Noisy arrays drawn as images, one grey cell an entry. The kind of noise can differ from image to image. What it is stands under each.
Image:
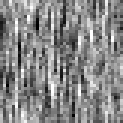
streaked along the columns
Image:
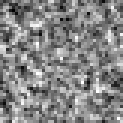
blotchy
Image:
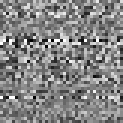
rows of uneven size
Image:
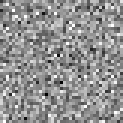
independent entries
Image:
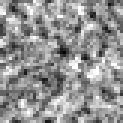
blotchy
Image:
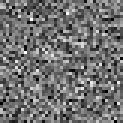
independent entries
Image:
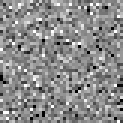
heavy tails
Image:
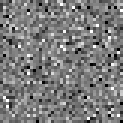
heavy tails
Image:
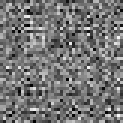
low rank plus noise
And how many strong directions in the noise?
two
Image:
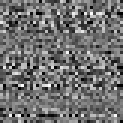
rows of uneven size
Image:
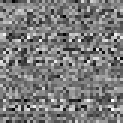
rows of uneven size
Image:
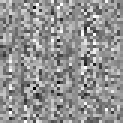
columns of uneven size
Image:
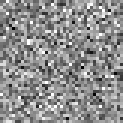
independent entries
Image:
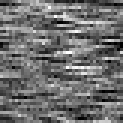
streaked along the rows
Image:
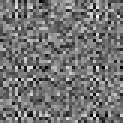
low rank plus noise
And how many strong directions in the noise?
one
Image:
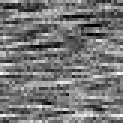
streaked along the rows
